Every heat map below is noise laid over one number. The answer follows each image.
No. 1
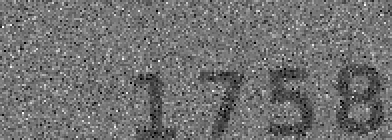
1758
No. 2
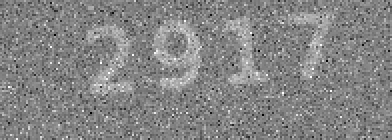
2917
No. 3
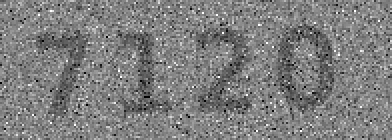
7120
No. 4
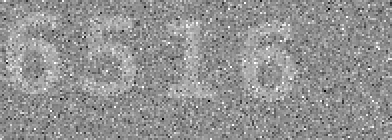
6516
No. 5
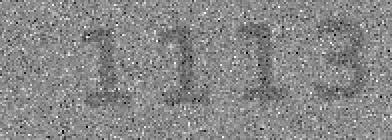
1113
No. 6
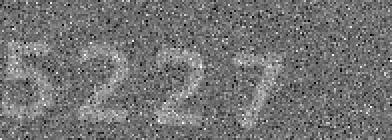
5227
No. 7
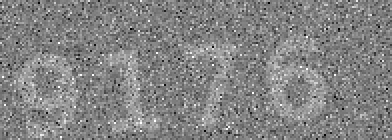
9176
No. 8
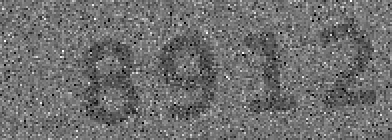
8912
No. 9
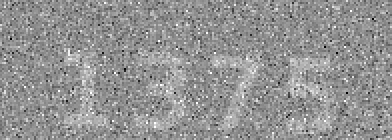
1375
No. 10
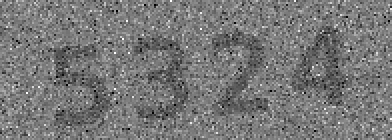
5324
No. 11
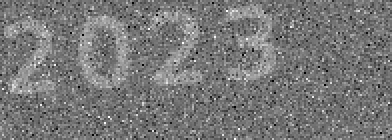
2023
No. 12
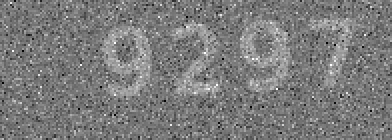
9297
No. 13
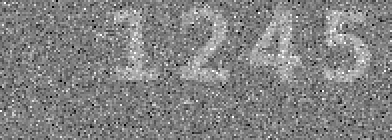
1245
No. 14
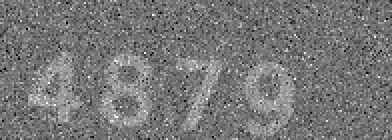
4879
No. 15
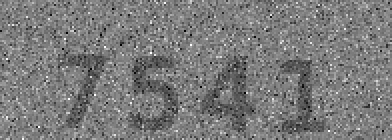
7541
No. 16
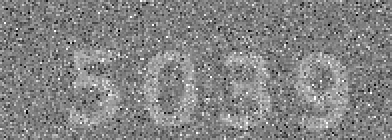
5039
